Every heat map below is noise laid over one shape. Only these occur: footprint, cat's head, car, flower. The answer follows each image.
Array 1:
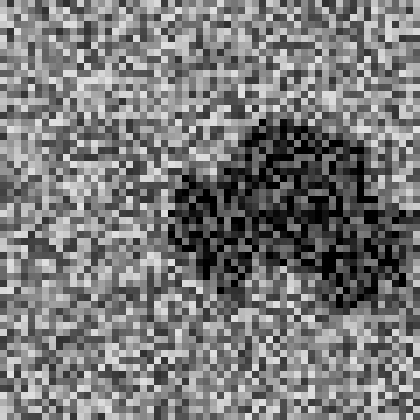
dark car
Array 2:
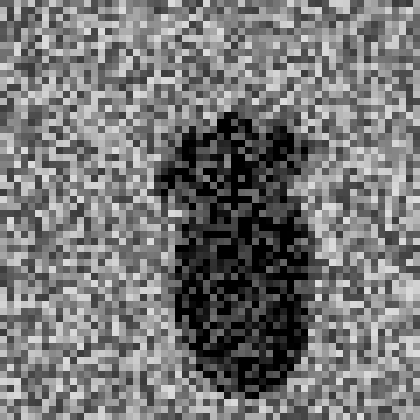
dark footprint
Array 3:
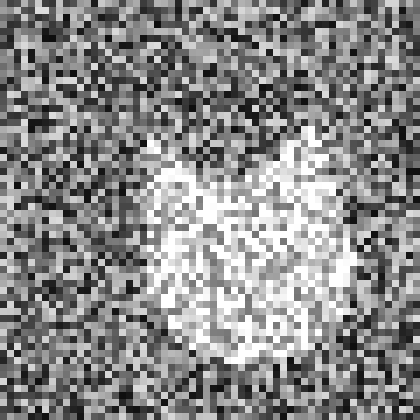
light cat's head
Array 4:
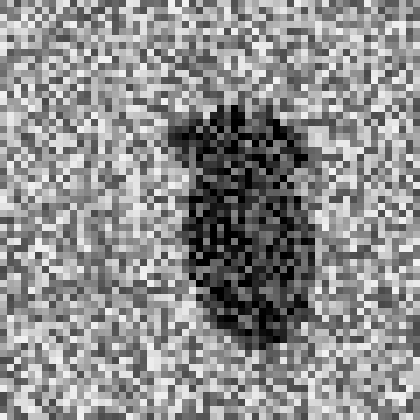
dark footprint
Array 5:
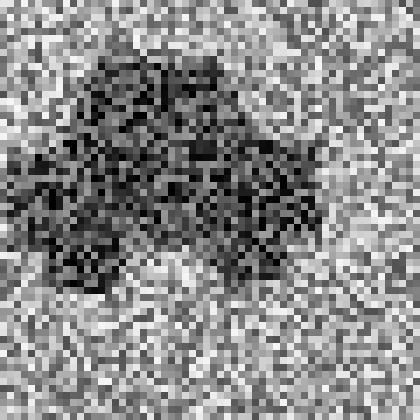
dark car
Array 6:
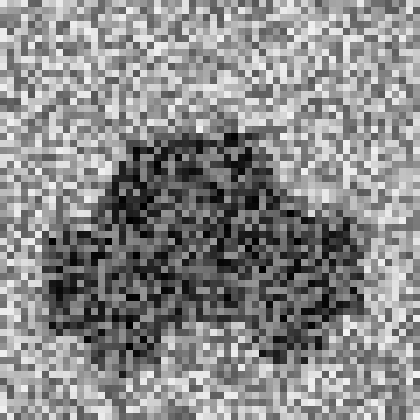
dark car
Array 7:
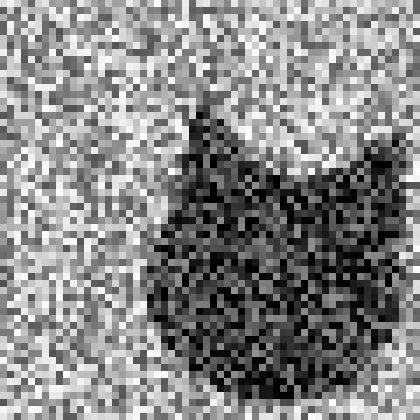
dark cat's head
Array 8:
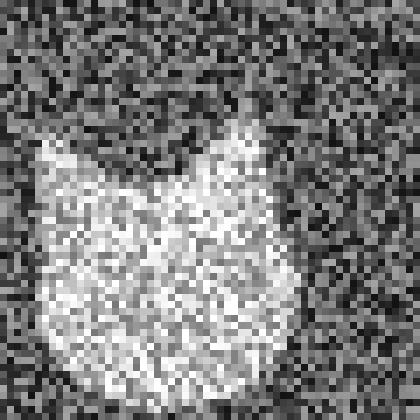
light cat's head
